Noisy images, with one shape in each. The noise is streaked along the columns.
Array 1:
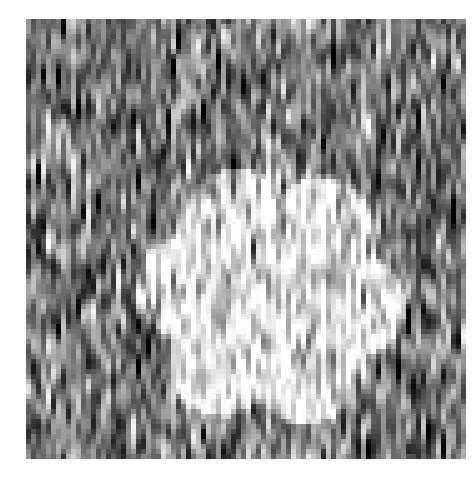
flower
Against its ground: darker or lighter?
lighter
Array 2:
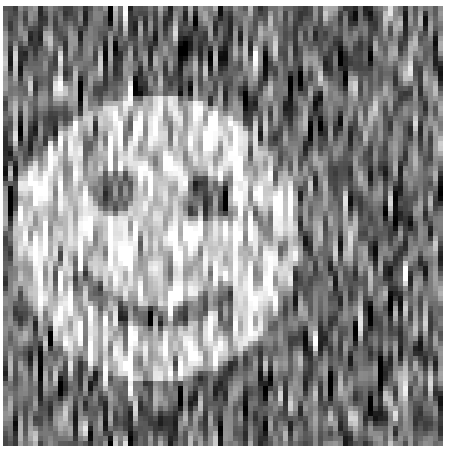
smiling face
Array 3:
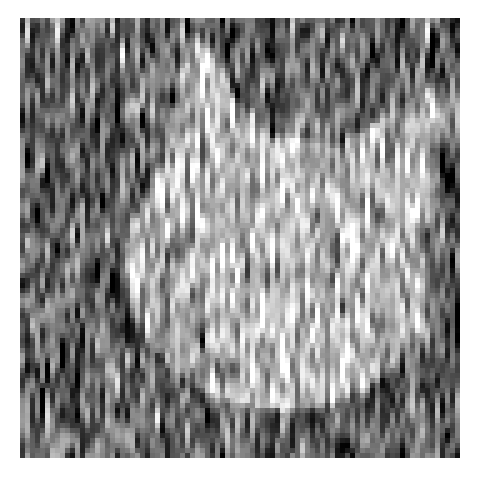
cat's head
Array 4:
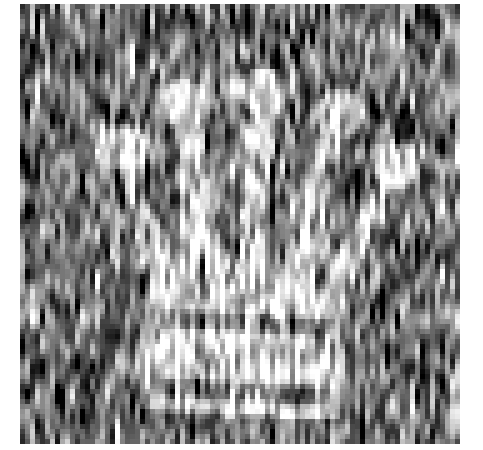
chess queen
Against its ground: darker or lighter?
lighter
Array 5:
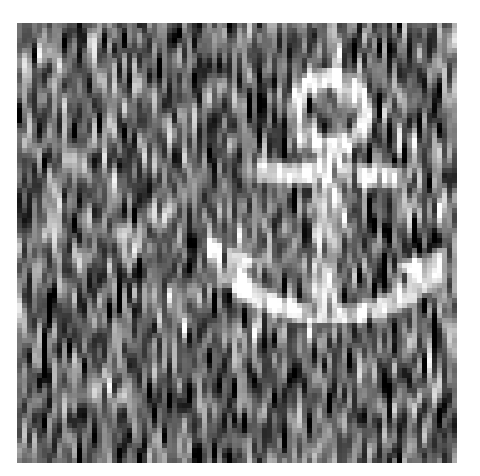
anchor
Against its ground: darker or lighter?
lighter
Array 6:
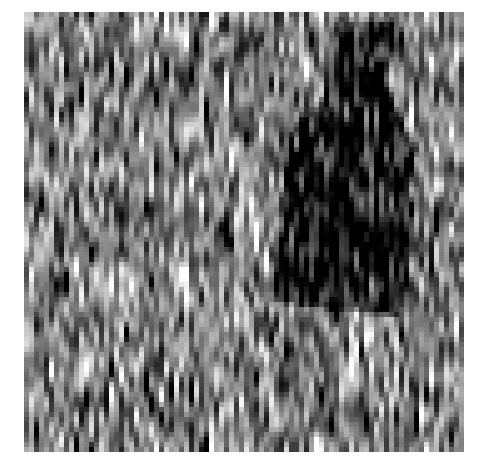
bottle
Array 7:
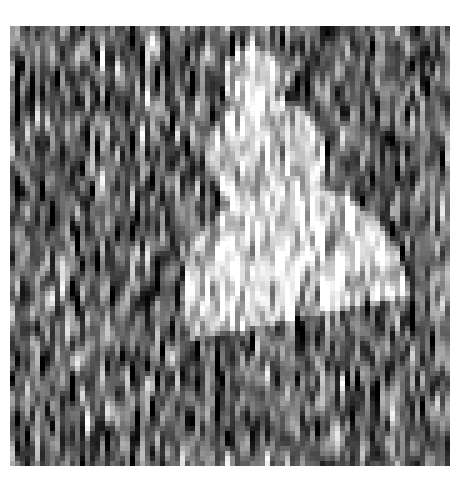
chess pawn
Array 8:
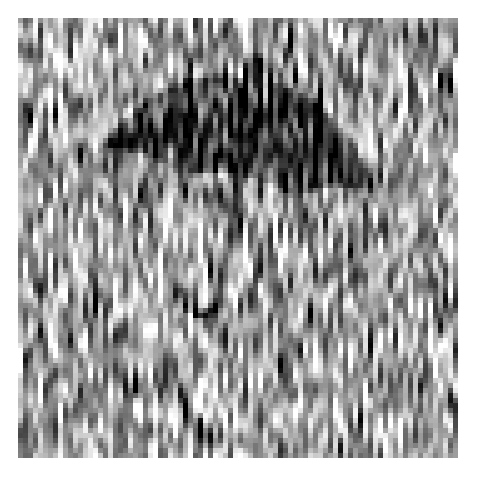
umbrella
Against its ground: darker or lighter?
darker
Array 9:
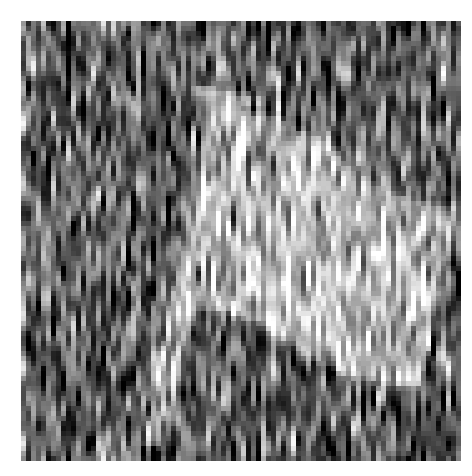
flag
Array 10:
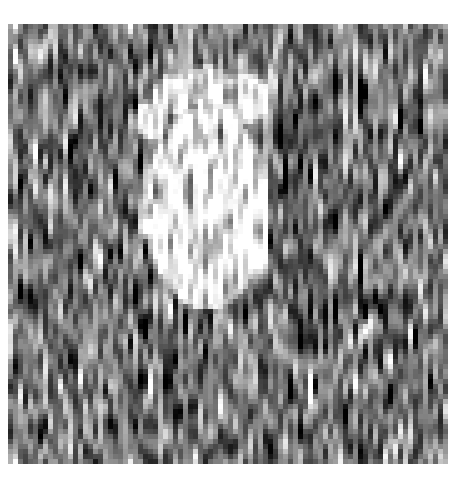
footprint
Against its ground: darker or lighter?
lighter
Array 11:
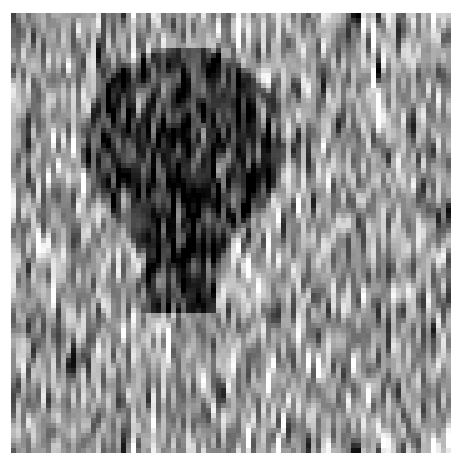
light bulb
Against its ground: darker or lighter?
darker
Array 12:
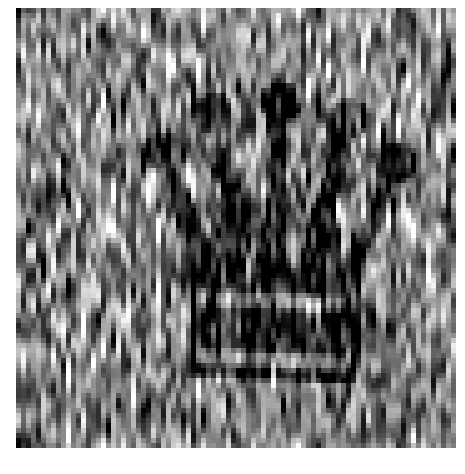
chess queen
